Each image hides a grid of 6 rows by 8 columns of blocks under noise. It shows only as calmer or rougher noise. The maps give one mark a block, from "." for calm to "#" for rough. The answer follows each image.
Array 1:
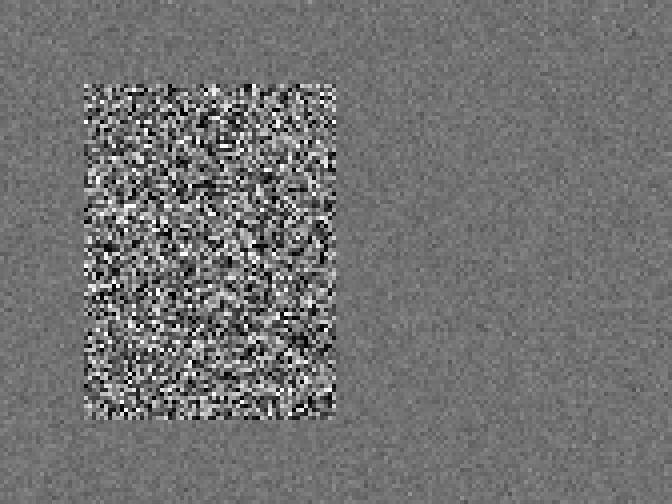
........
.###....
.###....
.###....
.###....
........
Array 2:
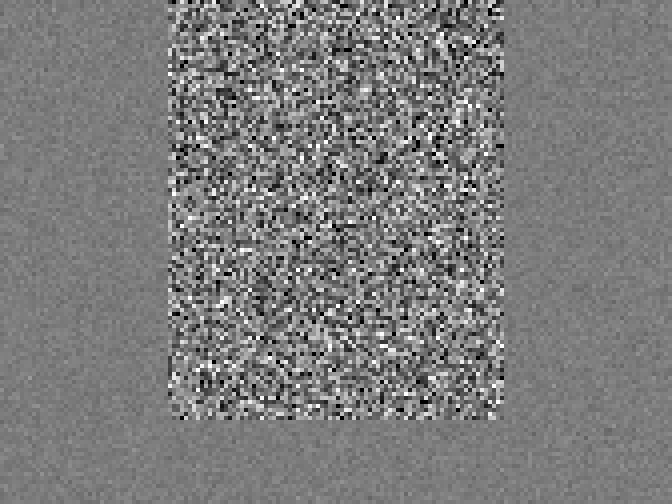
..####..
..####..
..####..
..####..
..####..
........
